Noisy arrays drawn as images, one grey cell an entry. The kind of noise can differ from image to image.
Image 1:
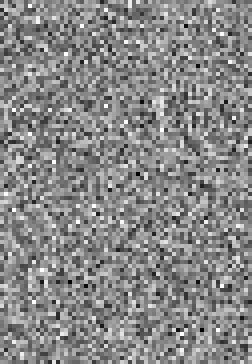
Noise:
independent entries
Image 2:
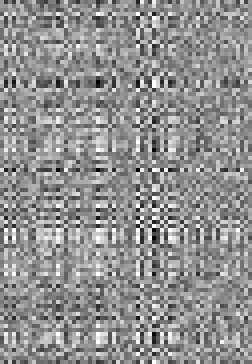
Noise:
low rank plus noise
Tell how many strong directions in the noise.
one
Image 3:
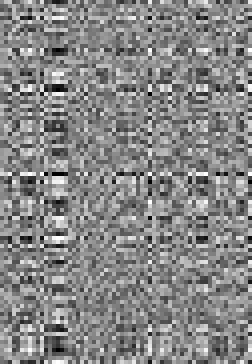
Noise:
low rank plus noise
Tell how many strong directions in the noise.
one
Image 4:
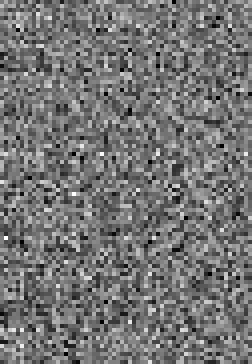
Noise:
low rank plus noise
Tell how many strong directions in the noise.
five to eight
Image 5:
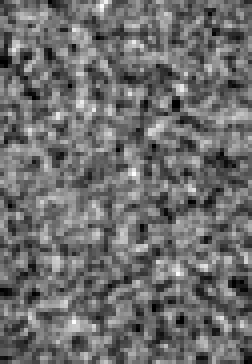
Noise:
blotchy
